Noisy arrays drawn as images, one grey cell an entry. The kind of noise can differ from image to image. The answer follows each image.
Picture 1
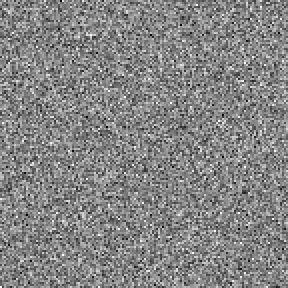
independent entries
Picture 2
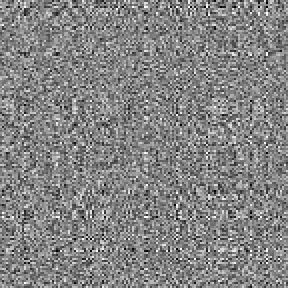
low rank plus noise
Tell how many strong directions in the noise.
two
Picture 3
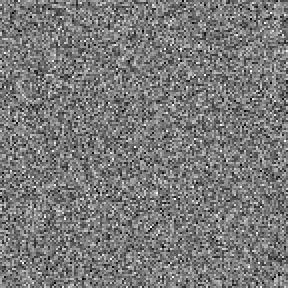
independent entries
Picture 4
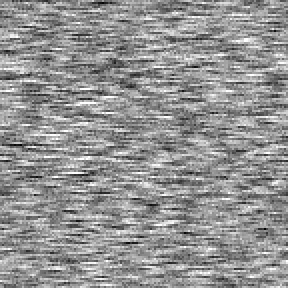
streaked along the rows
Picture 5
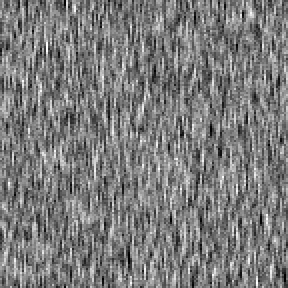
streaked along the columns
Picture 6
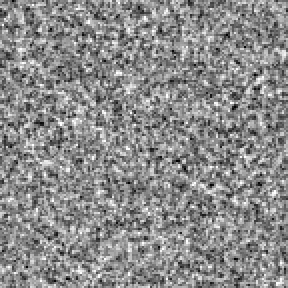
blotchy
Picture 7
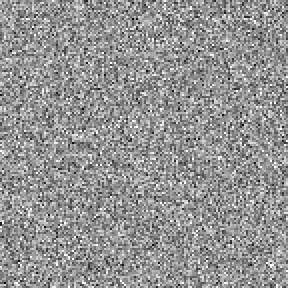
independent entries
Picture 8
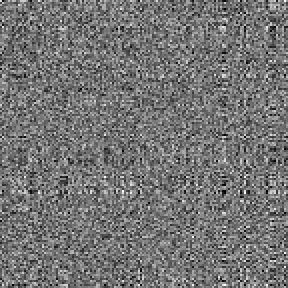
low rank plus noise
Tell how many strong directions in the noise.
one
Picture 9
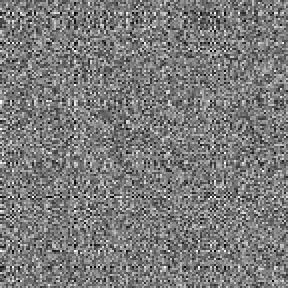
low rank plus noise
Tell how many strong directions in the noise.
one
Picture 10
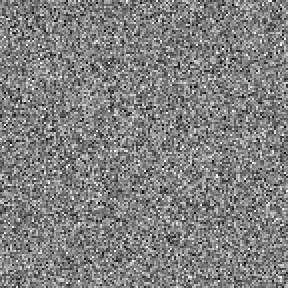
independent entries
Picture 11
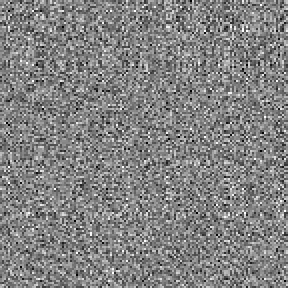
low rank plus noise
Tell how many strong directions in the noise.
one
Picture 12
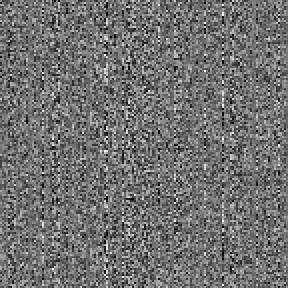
columns of uneven size
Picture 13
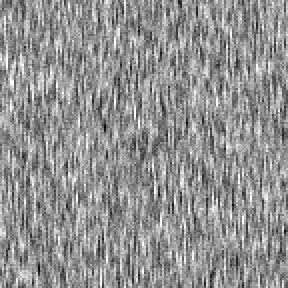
streaked along the columns
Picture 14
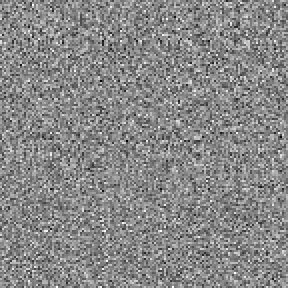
low rank plus noise
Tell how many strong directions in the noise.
five to eight
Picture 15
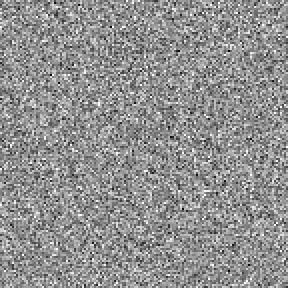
independent entries
